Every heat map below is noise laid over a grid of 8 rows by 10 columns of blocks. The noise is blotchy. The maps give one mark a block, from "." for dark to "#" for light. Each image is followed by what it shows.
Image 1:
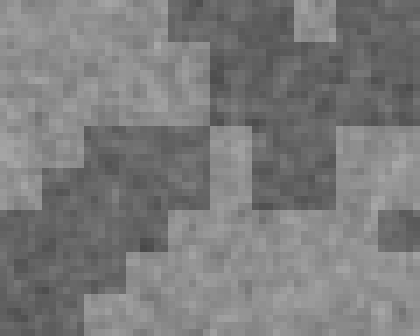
# # # # . . . # . .
# # # # # . . . . .
# # # # # . . . . .
# # . . . # . . # #
# . . . . # . . # #
. . . . # # # # # .
. . . # # # # # # #
. . # # # # # # # #
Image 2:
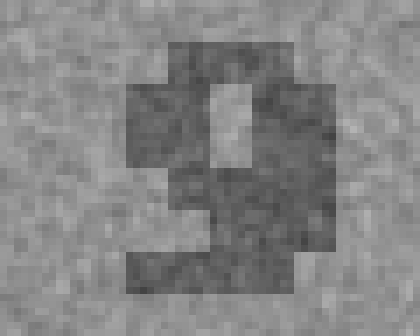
# # # # # # # # # #
# # # # . . . # # #
# # # . . # . . # #
# # # . . # . . # #
# # # # . . . . # #
# # # # # . . . # #
# # # . . . . # # #
# # # # # # # # # #
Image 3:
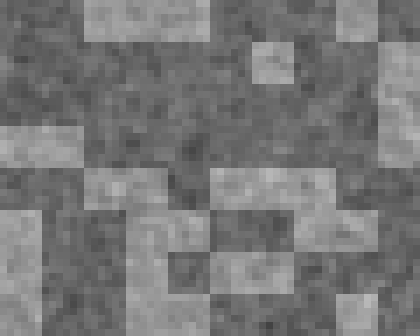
. . # # # . . . # .
. . . . . . # . . #
. . . . . . . . . #
# # . . . . . . . #
. . # # . # # # . .
# . . # # . . # # .
# . . # . # # . . .
# . . # # . . . # .
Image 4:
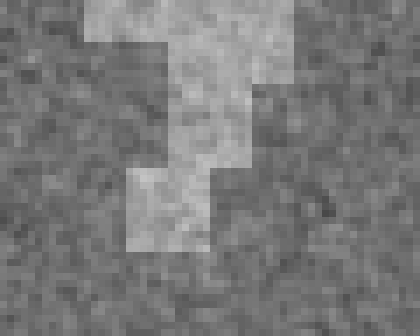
. . # # # # # . . .
. . . . # # # . . .
. . . . # # . . . .
. . . . # # . . . .
. . . # # . . . . .
. . . # # . . . . .
. . . . . . . . . .
. . . . . . . . . .
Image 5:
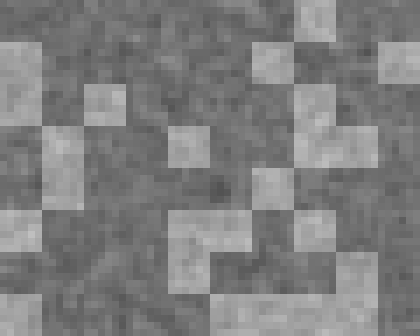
. . . . . . . # . .
# . . . . . # . . #
# . # . . . . # . .
. # . . # . . # # .
. # . . . . # . . .
# . . . # # . # . .
. . . . # . . . # .
# . . . . # # # # .
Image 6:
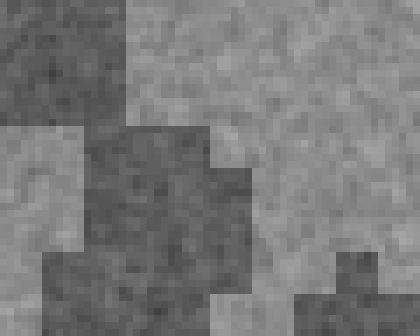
. . . # # # # # # #
. . . # # # # # # #
. . . # # # # # # #
# # . . . # # # # #
# # . . . . # # # #
# # . . . . # # # #
# . . . . . # # . #
# . . . . # # . . .
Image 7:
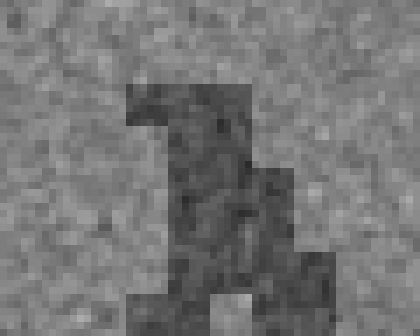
# # # # # # # # # #
# # # # # # # # # #
# # # . . . # # # #
# # # # . . # # # #
# # # # . . . # # #
# # # # . . . # # #
# # # # . . . . # #
# # # . . # . . # #
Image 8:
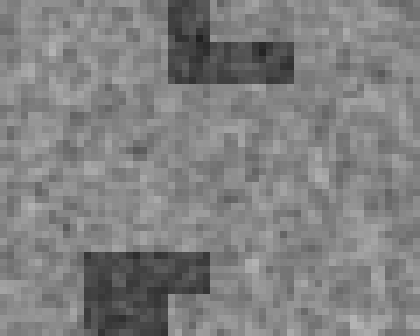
# # # # . # # # # #
# # # # . . . # # #
# # # # # # # # # #
# # # # # # # # # #
# # # # # # # # # #
# # # # # # # # # #
# # . . . # # # # #
# # . . # # # # # #
